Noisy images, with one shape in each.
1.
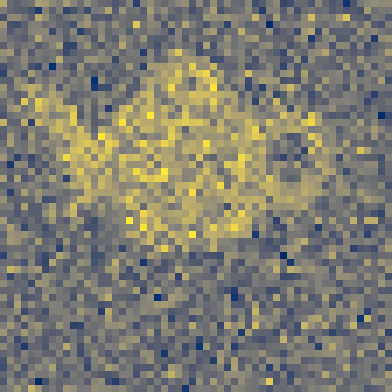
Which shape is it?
teapot
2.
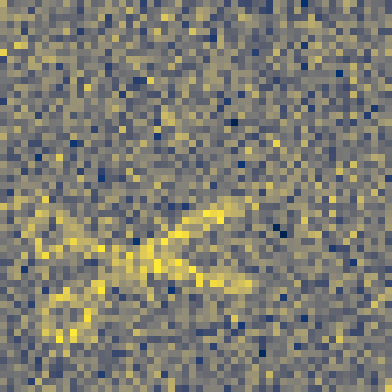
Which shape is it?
pair of scissors
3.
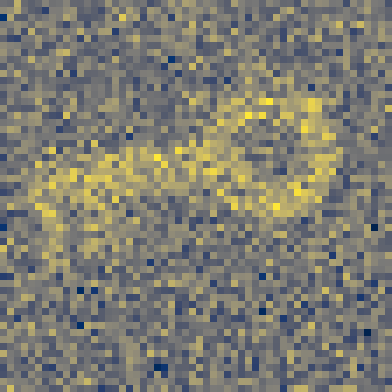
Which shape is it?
key
